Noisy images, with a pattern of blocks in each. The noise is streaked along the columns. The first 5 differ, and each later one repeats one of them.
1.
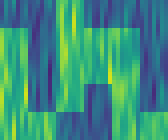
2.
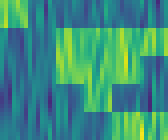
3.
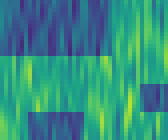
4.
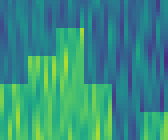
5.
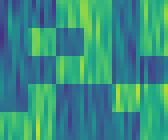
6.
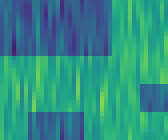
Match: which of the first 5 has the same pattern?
3
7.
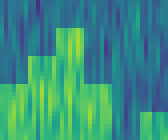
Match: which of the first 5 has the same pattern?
4
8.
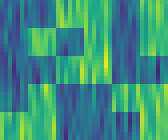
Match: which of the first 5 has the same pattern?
5
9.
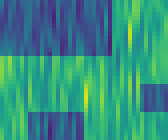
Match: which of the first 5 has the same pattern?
3
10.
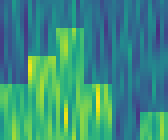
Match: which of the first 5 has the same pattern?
4
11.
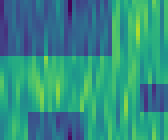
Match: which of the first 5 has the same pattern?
3
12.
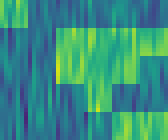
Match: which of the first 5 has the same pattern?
2
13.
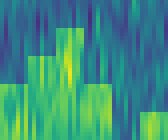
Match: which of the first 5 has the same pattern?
4
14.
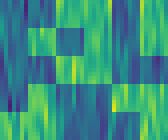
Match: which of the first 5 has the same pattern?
5
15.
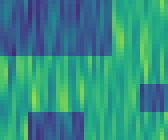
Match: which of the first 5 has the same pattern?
3
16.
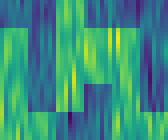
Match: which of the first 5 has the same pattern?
1
